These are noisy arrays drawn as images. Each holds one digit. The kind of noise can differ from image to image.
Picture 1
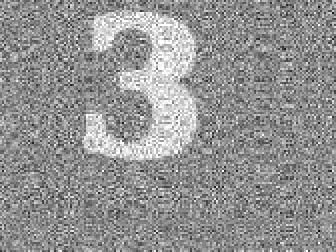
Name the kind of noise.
low rank plus noise
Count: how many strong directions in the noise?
three or four
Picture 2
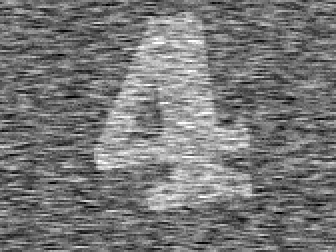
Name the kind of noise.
streaked along the rows
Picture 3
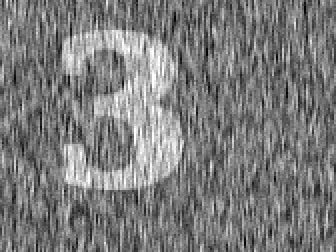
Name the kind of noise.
streaked along the columns
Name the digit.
3
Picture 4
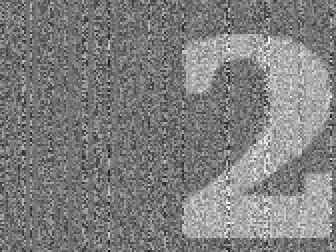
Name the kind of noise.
columns of uneven size
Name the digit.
2
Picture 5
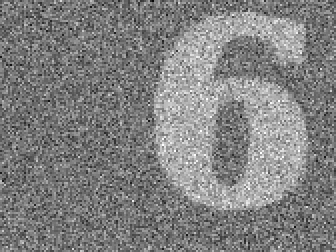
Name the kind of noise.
independent entries
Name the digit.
6
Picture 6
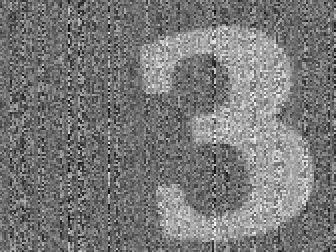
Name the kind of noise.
columns of uneven size
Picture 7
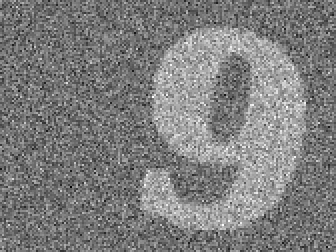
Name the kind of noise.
independent entries
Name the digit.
9
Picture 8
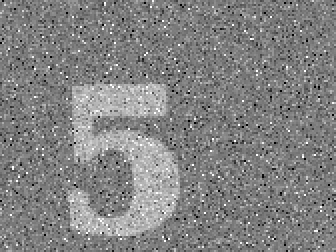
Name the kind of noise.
heavy tails
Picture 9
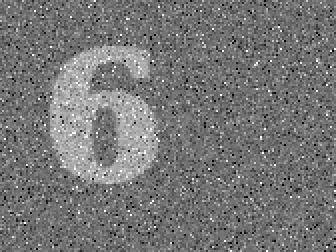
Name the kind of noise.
heavy tails
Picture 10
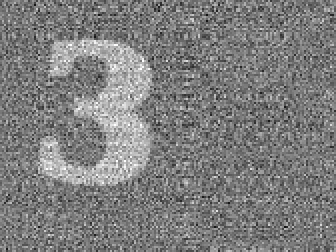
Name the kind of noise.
low rank plus noise
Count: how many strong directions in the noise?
three or four
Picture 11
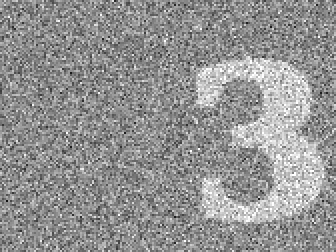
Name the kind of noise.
independent entries
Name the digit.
3
